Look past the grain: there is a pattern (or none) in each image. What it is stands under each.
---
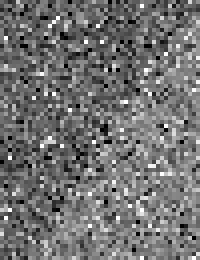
a sharp edge
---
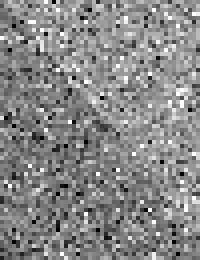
a sharp edge
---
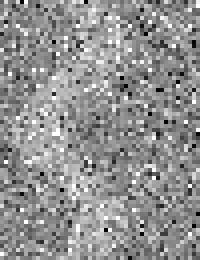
a wavy band
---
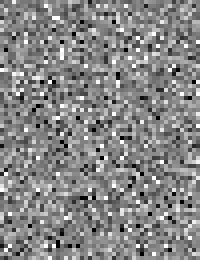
only noise
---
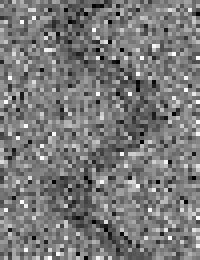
a wavy band
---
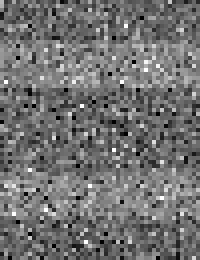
horizontal stripes
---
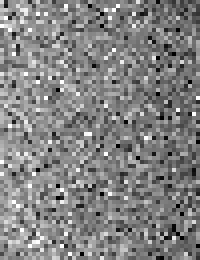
a smooth slope
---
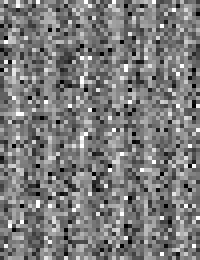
vertical stripes
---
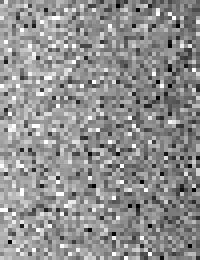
a smooth slope
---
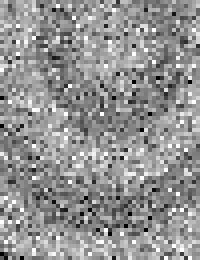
rings round one point
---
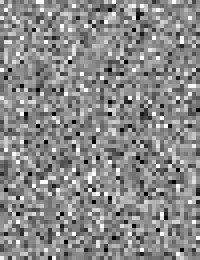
only noise
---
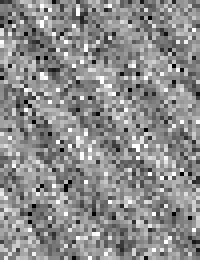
diagonal stripes
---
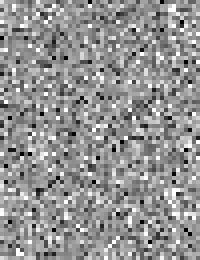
only noise
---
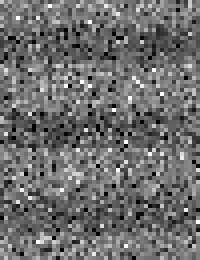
horizontal stripes
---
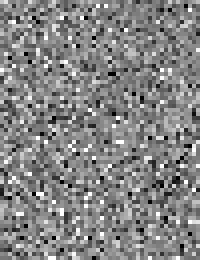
only noise
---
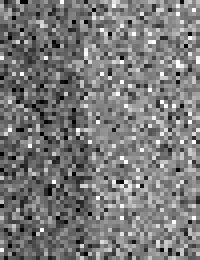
a sharp edge
